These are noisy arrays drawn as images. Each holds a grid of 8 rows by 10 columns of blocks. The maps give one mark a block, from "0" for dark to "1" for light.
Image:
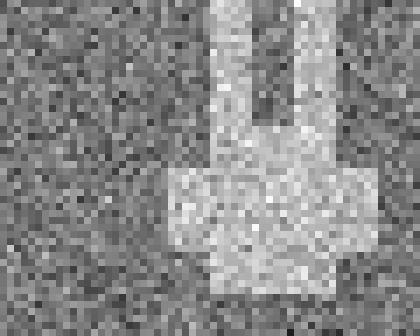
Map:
0 0 0 0 0 1 0 1 0 0
0 0 0 0 0 1 0 1 0 0
0 0 0 0 0 1 0 1 0 0
0 0 0 0 0 1 1 1 0 0
0 0 0 0 1 1 1 1 1 0
0 0 0 0 1 1 1 1 1 0
0 0 0 0 0 1 1 1 0 0
0 0 0 0 0 0 0 0 0 0
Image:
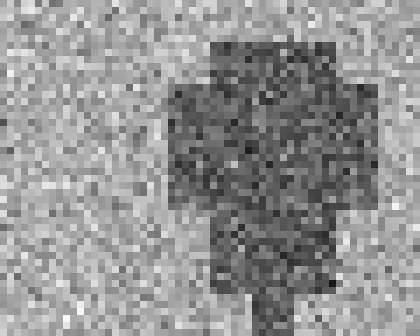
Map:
1 1 1 1 1 1 1 1 1 1
1 1 1 1 1 0 0 0 1 1
1 1 1 1 0 0 0 0 0 1
1 1 1 1 0 0 0 0 0 1
1 1 1 1 0 0 0 0 0 1
1 1 1 1 1 0 0 0 1 1
1 1 1 1 1 0 0 0 1 1
1 1 1 1 1 1 0 1 1 1
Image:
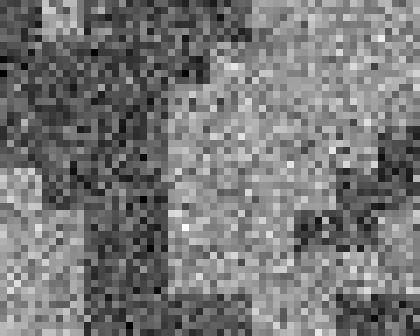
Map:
0 1 0 0 0 0 1 1 1 1
0 0 0 0 0 1 1 1 1 1
0 0 0 0 1 1 1 1 1 1
0 0 0 0 1 1 1 1 1 0
1 0 0 0 1 1 1 1 0 0
1 1 0 0 1 1 1 0 0 1
1 1 0 0 1 1 1 1 1 1
1 1 0 0 0 0 1 1 0 0
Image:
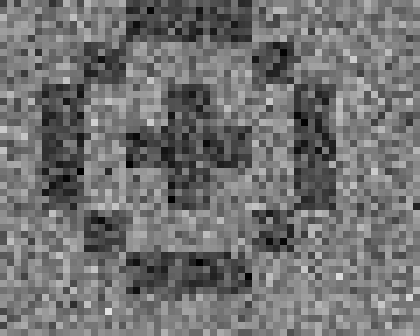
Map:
1 1 1 0 0 0 1 1 1 1
1 1 0 1 1 1 0 1 1 1
1 0 1 1 0 1 1 0 1 1
1 0 1 0 0 0 1 0 1 1
1 0 1 1 0 1 1 0 1 1
1 1 0 1 1 1 0 1 1 1
1 1 1 0 0 0 1 1 1 1
1 1 1 1 1 1 1 1 1 1
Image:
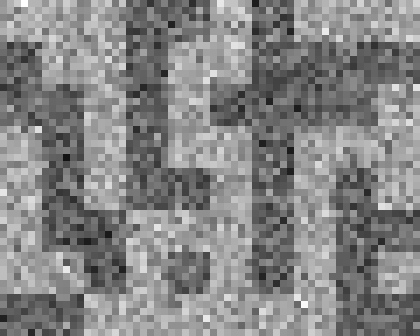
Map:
1 1 1 0 0 1 0 1 1 1
0 1 1 0 1 1 0 0 0 0
0 0 1 0 1 0 0 0 0 1
1 0 1 0 1 1 0 1 1 1
1 0 1 0 0 1 0 1 0 1
1 0 0 1 1 1 0 1 0 0
1 1 0 1 0 1 0 1 0 1
0 0 1 1 1 1 1 1 0 0
